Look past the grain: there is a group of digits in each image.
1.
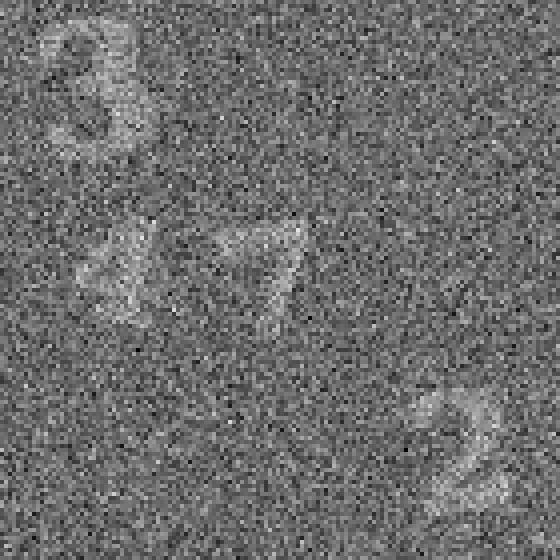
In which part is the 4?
middle left
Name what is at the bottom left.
nothing
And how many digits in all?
4
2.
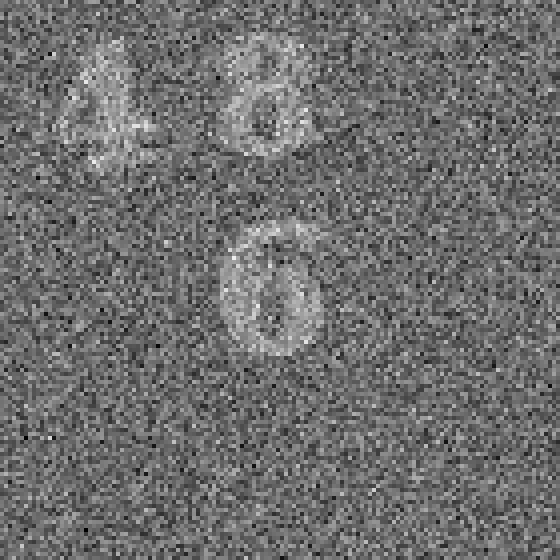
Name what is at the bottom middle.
nothing
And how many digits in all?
3
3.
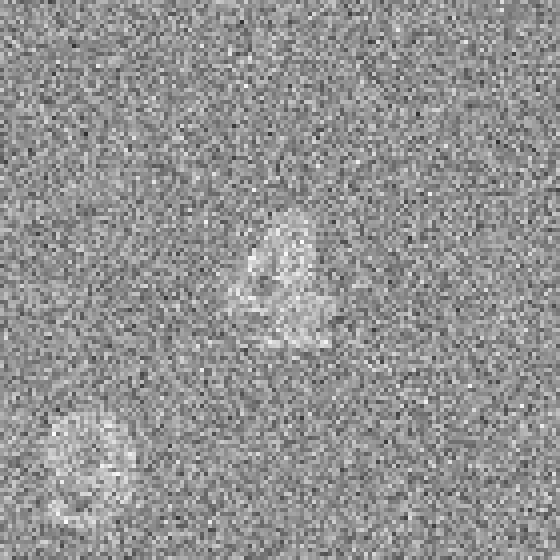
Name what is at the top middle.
nothing
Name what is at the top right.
nothing
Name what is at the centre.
4
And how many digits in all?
2
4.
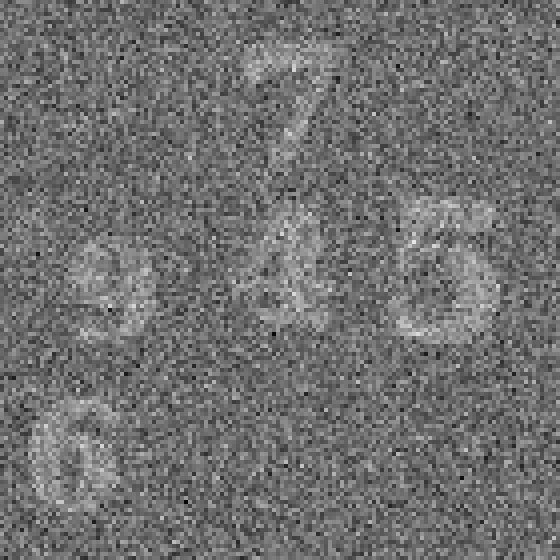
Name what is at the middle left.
9
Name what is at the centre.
4
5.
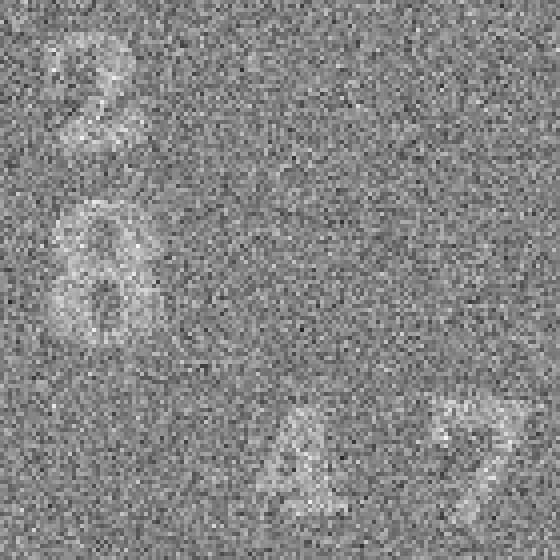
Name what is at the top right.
nothing
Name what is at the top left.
2
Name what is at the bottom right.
7
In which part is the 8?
middle left
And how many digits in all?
4
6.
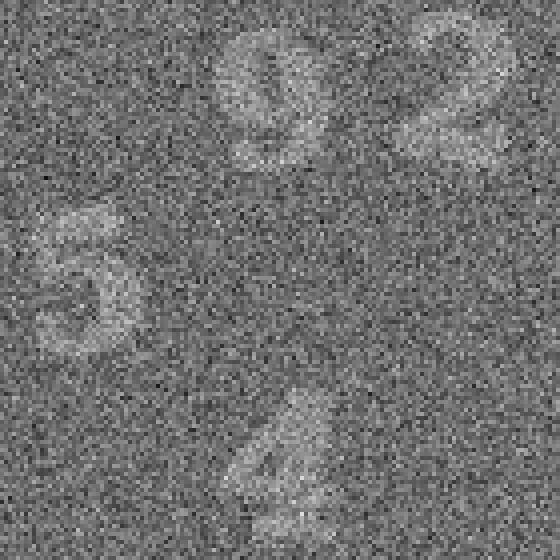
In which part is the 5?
middle left
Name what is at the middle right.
nothing
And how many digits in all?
4
